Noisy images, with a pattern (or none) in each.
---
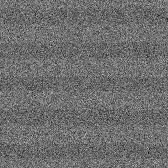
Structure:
horizontal stripes
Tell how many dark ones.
5
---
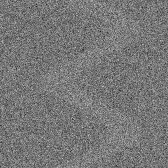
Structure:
a wavy band
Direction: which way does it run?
top to bottom
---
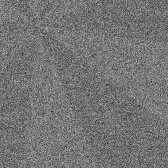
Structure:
spokes from one point
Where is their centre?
top left
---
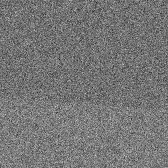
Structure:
a sharp edge
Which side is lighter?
bottom
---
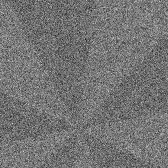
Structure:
spokes from one point
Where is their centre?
bottom middle
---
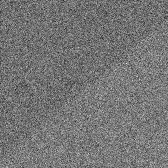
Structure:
a sharp edge
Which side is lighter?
bottom right
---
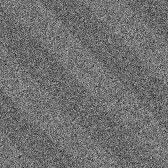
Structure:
diagonal stripes
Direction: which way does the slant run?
top left to bottom right
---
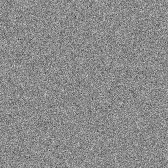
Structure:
only noise
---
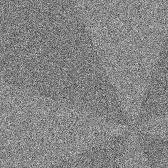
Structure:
spokes from one point
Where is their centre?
bottom right
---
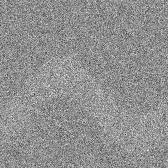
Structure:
a wavy band
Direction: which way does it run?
left to right
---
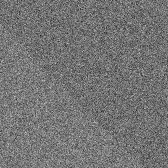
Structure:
a sharp edge
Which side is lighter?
bottom left
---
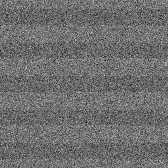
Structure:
horizontal stripes
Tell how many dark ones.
5
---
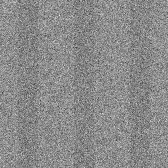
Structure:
vertical stripes
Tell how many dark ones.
3
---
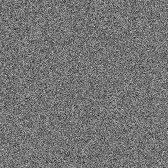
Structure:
only noise
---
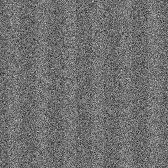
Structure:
vertical stripes
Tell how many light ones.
6
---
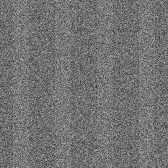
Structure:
vertical stripes
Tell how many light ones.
4
